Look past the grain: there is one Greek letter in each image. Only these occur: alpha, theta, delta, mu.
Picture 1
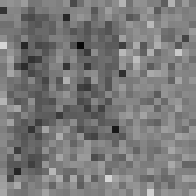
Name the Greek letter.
mu
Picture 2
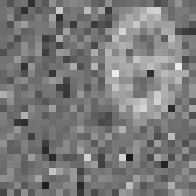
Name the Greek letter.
theta
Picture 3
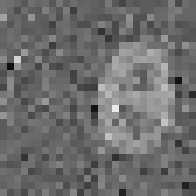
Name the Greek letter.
theta
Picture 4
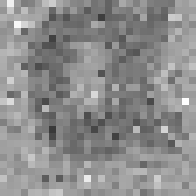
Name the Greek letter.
alpha
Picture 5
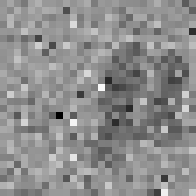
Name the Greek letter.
mu
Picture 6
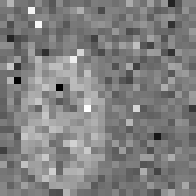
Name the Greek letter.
theta
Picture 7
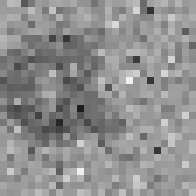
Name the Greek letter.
alpha
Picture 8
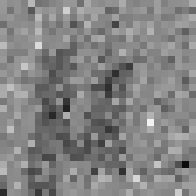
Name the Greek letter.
mu
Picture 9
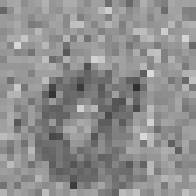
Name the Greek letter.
alpha
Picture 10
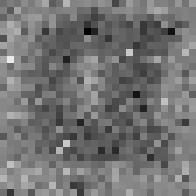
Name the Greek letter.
alpha
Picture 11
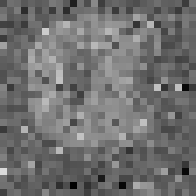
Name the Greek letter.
alpha
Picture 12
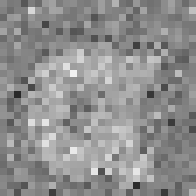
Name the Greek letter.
alpha
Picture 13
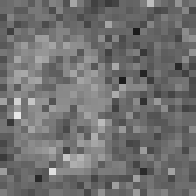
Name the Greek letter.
theta
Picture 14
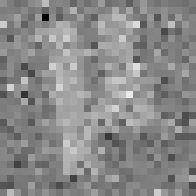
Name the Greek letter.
mu
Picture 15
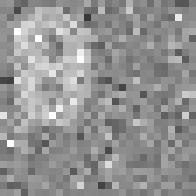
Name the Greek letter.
theta
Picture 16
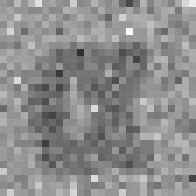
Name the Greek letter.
alpha
